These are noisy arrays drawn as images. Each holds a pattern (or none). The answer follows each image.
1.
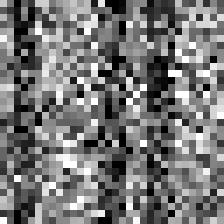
bands of columns
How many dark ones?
3
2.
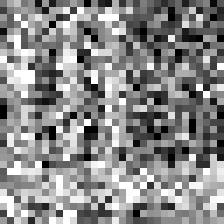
bands of rows crossing bands of columns
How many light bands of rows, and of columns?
1 and 3
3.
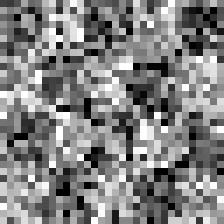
a checkerboard
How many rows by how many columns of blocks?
4 by 5
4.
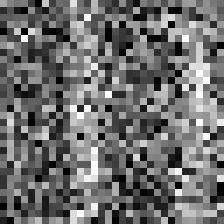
bands of columns
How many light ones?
2
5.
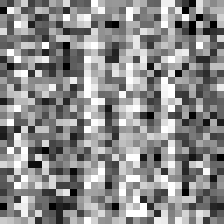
bands of columns
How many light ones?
4
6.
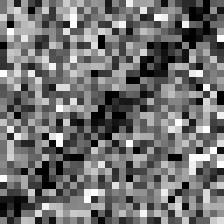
a diagonal band
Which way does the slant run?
bottom left to top right
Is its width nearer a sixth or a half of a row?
a sixth
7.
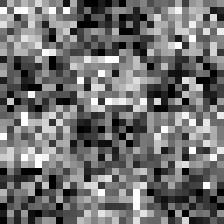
a checkerboard
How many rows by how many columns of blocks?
4 by 3
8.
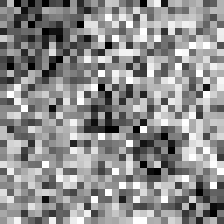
blocks along the diagonal
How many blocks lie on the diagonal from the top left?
4
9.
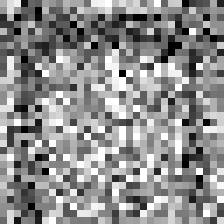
bands of rows crossing bands of columns
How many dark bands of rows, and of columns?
1 and 2
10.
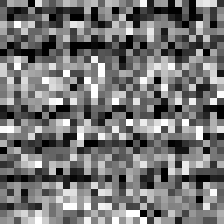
bands of rows
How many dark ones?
5
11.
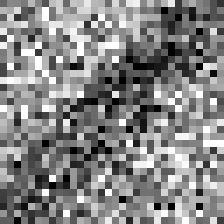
a diagonal band
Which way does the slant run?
bottom left to top right
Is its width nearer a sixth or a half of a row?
a half
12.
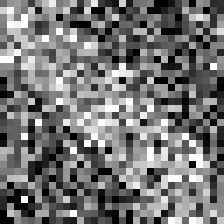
a diagonal band
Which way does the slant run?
top left to bottom right
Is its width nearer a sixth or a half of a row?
a half
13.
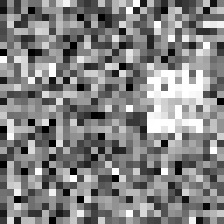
one block
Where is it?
middle right
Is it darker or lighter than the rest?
lighter
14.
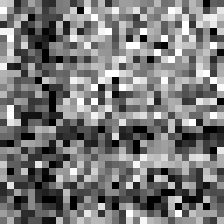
bands of rows crossing bands of columns
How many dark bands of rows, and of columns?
2 and 1
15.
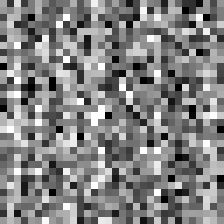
bands of columns
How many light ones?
6
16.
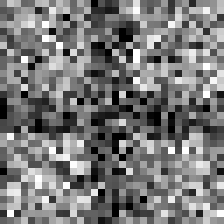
bands of rows crossing bands of columns
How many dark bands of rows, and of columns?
1 and 1
